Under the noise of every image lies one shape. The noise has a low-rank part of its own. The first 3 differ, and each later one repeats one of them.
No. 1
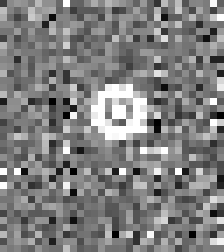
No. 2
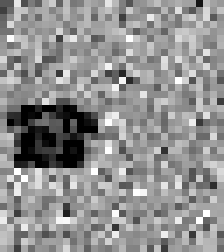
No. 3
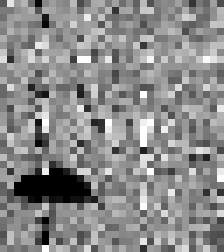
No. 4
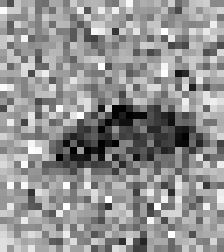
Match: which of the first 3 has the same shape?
3
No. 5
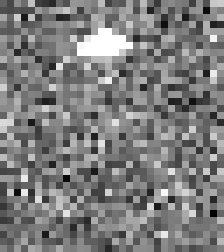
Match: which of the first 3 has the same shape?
3
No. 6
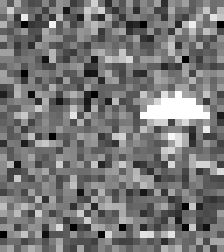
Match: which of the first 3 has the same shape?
3
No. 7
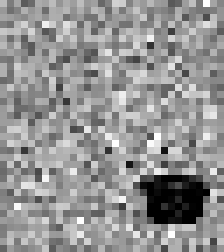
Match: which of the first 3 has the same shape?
2
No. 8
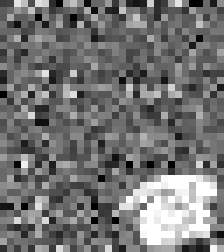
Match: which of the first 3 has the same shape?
2
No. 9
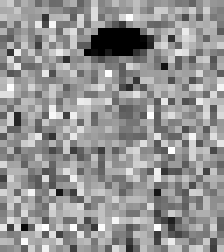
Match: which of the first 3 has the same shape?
3
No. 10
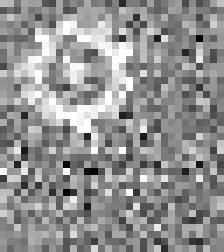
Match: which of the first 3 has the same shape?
1
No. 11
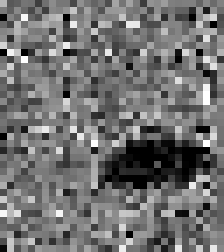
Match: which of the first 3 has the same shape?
3
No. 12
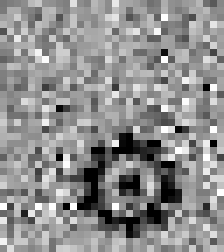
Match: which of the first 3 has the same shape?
1
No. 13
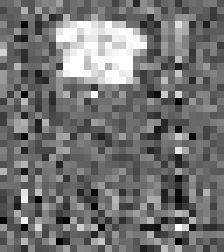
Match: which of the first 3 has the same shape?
2
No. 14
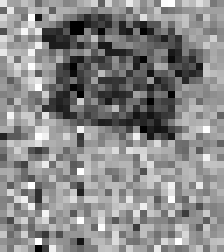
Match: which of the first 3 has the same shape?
2
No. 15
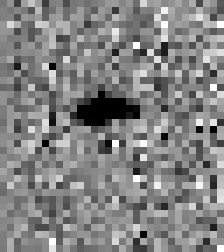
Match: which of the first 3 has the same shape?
3
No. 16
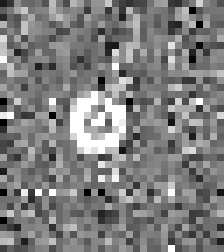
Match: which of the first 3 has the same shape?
1
